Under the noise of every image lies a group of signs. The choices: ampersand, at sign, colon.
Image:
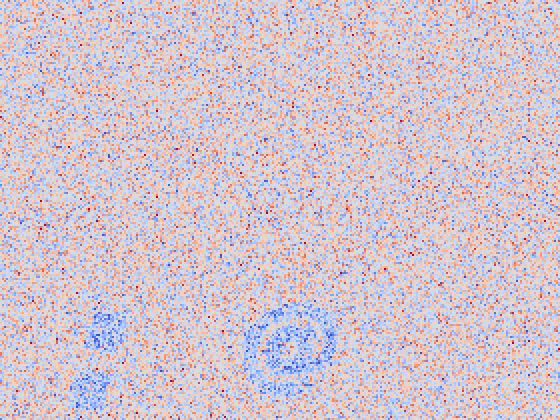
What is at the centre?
nothing
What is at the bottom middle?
at sign
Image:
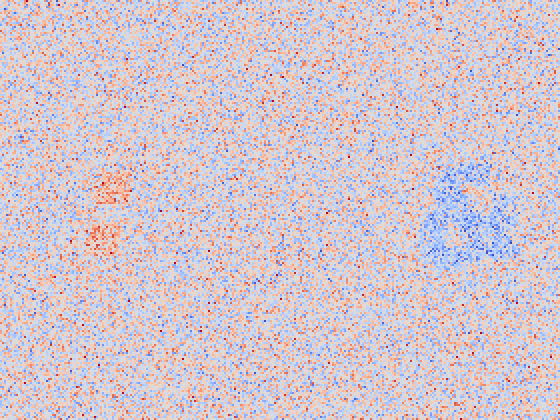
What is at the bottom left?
nothing
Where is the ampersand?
middle right
